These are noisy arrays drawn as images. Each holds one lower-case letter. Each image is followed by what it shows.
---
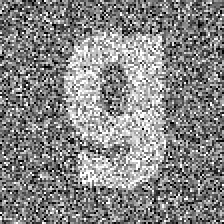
g
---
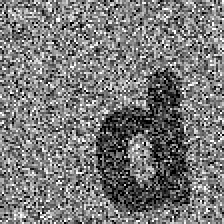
d
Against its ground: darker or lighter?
darker
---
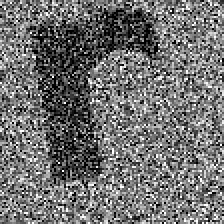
r
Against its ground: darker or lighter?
darker
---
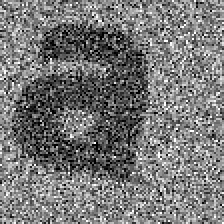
a
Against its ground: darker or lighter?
darker
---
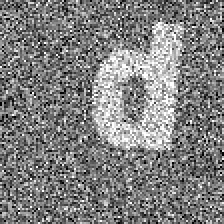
d
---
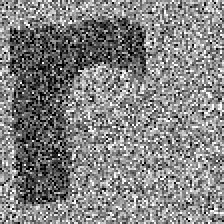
r
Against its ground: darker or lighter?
darker
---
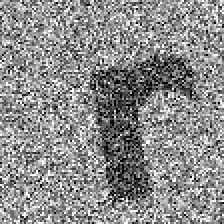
r
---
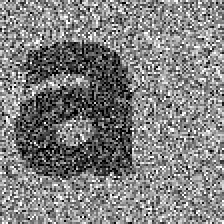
a
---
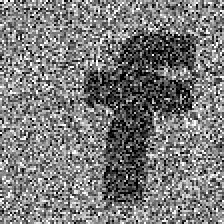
f
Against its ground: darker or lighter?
darker
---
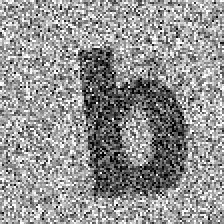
b
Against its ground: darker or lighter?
darker
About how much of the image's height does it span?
two thirds
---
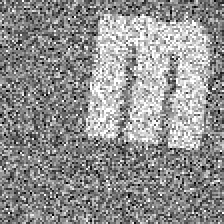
m
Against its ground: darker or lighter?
lighter
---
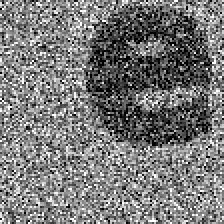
e
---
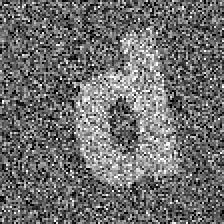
d
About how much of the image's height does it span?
two thirds
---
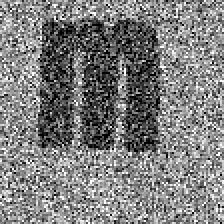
m
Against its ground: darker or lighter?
darker
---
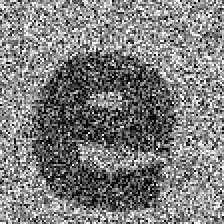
e
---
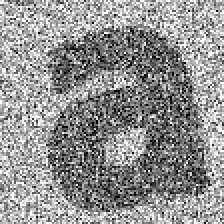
a
